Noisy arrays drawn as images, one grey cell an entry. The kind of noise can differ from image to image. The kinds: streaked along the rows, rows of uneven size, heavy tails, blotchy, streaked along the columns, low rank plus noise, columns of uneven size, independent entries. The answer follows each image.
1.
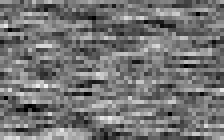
streaked along the rows
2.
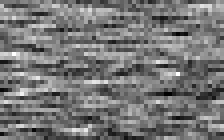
streaked along the rows
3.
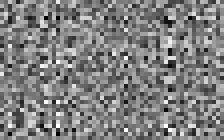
low rank plus noise
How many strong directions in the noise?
two
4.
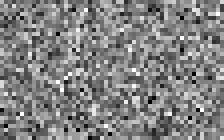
independent entries
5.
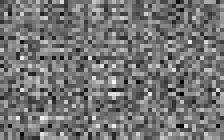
low rank plus noise
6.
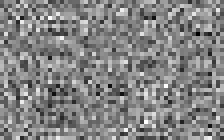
low rank plus noise
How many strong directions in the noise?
two
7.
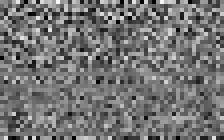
rows of uneven size
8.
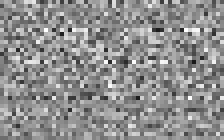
rows of uneven size
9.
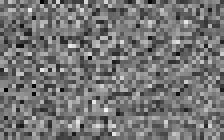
low rank plus noise
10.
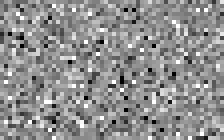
heavy tails
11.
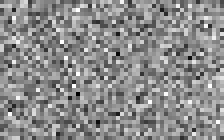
independent entries
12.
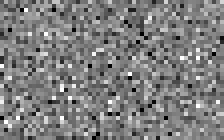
heavy tails
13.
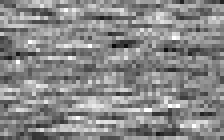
streaked along the rows
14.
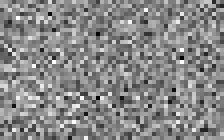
low rank plus noise
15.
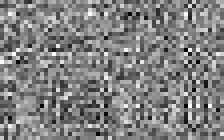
low rank plus noise
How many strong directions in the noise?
one
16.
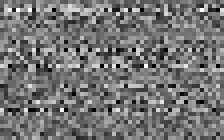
rows of uneven size
